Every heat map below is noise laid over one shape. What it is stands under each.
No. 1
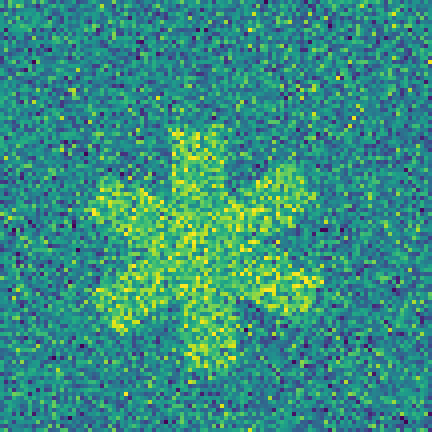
asterisk
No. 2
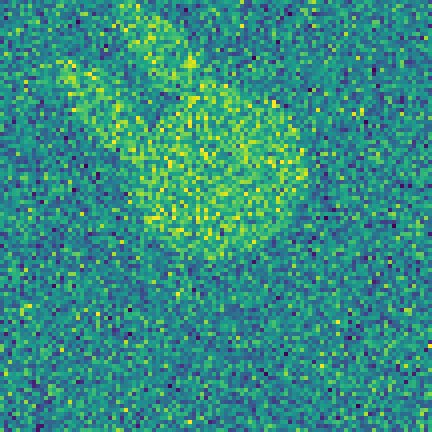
rabbit's head
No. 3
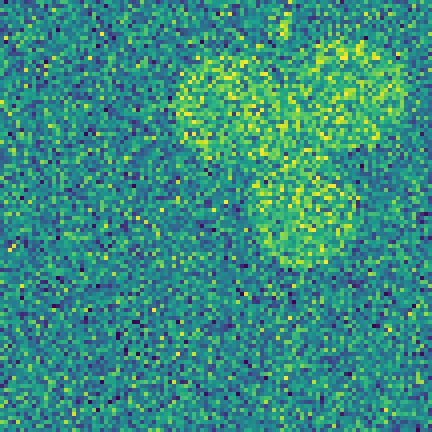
club
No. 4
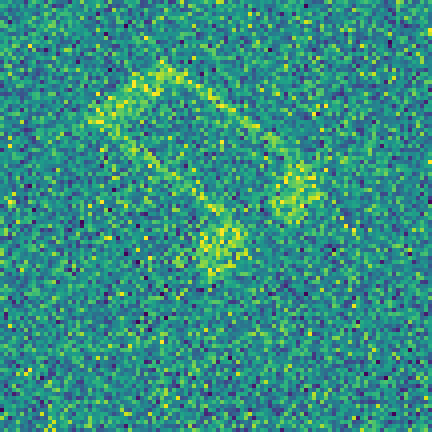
pair of musical notes
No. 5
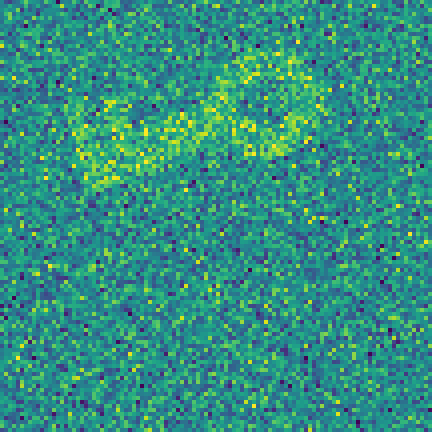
key
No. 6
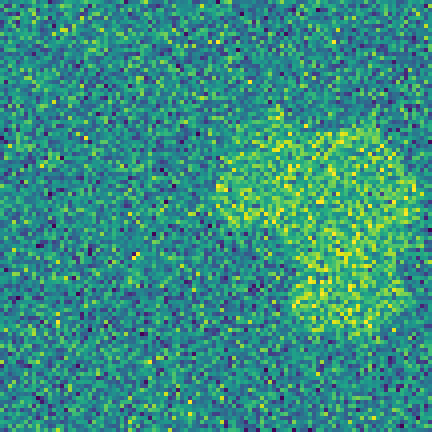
car
